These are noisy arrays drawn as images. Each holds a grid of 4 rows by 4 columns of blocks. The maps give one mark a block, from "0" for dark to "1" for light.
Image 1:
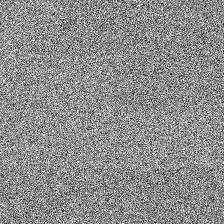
1000
1100
1111
0000
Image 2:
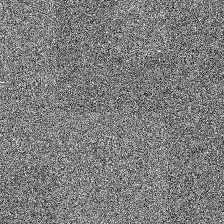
1010
1000
1110
0110
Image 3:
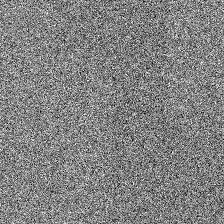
1001
1101
1100
1100
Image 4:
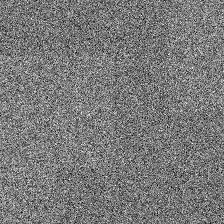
0001
1101
1100
1000
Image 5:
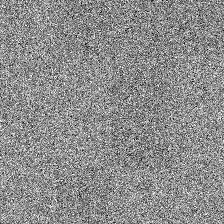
1000
1101
1101
1011
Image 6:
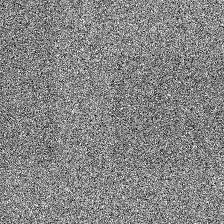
0111
0100
0100
1111
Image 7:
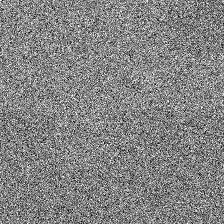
1110
1111
0100
0000
